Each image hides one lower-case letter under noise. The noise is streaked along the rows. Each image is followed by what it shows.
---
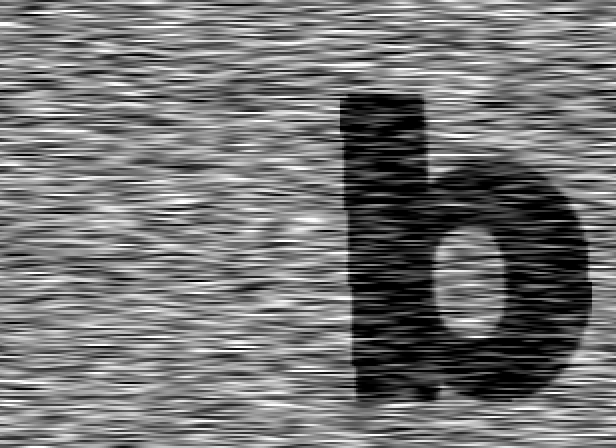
b
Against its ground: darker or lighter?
darker
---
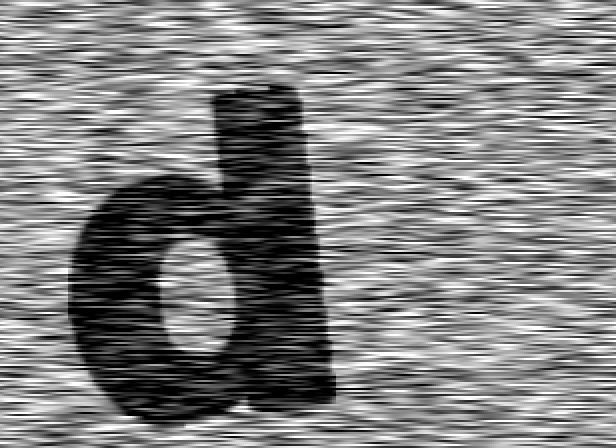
d
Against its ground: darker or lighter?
darker
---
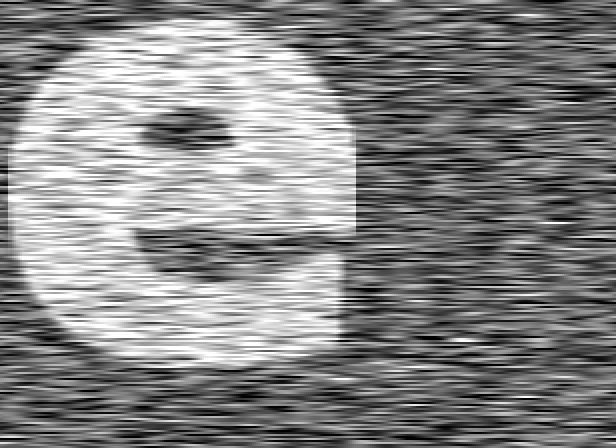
e
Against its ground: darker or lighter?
lighter
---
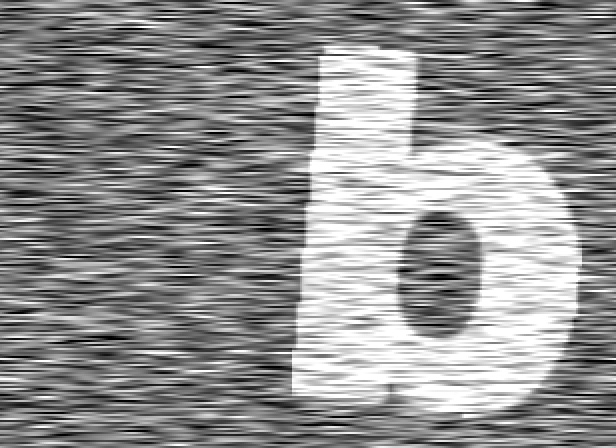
b
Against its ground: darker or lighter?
lighter
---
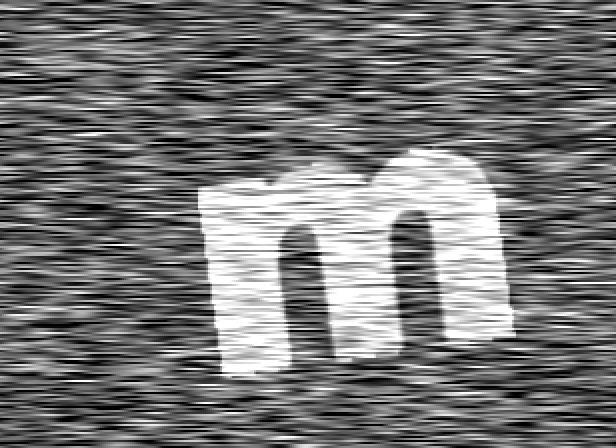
m
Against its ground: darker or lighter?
lighter
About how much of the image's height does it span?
half
